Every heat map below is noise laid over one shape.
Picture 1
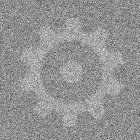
gear
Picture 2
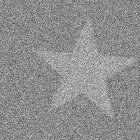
star
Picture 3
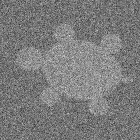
turtle
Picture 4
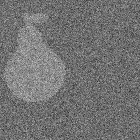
pear
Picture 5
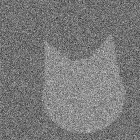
cat's head
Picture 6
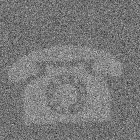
telephone
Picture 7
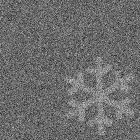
snowflake
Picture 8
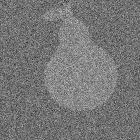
pear
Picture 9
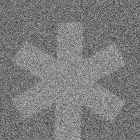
asterisk
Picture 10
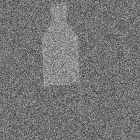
bottle
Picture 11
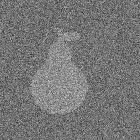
pear
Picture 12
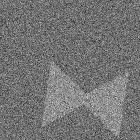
bow tie
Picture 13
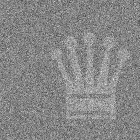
chess queen
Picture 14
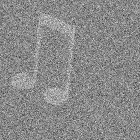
pair of musical notes
